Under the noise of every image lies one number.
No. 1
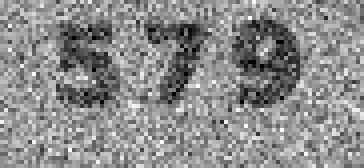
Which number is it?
579
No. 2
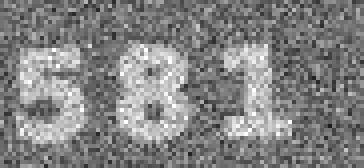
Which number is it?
581
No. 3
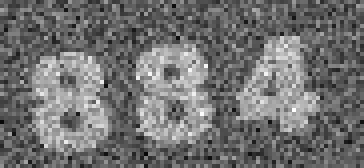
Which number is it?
884
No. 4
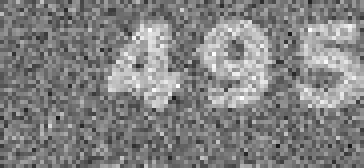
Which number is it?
495
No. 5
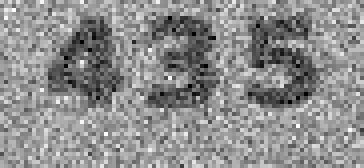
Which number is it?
435
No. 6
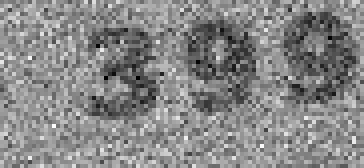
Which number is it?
399
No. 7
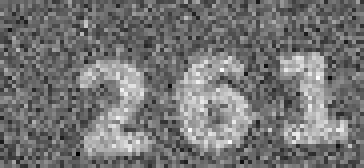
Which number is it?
261
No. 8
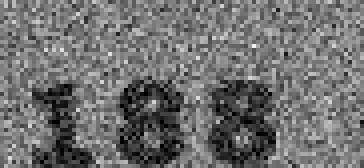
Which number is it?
188
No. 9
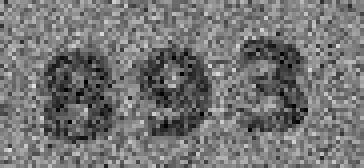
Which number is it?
893
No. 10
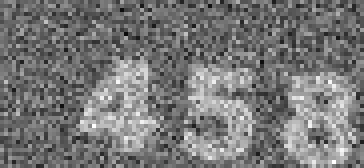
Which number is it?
458
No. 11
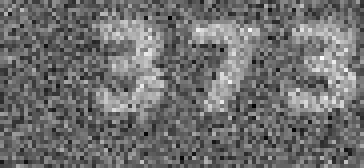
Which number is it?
373
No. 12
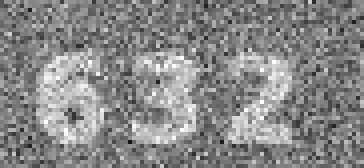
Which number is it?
632
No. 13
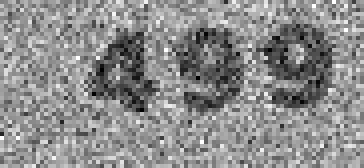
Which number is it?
499
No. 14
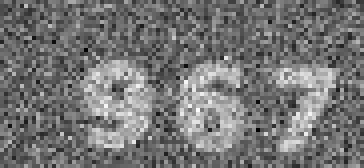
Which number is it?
967
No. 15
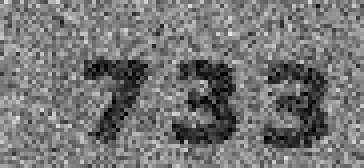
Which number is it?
733
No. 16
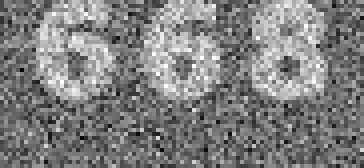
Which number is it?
668
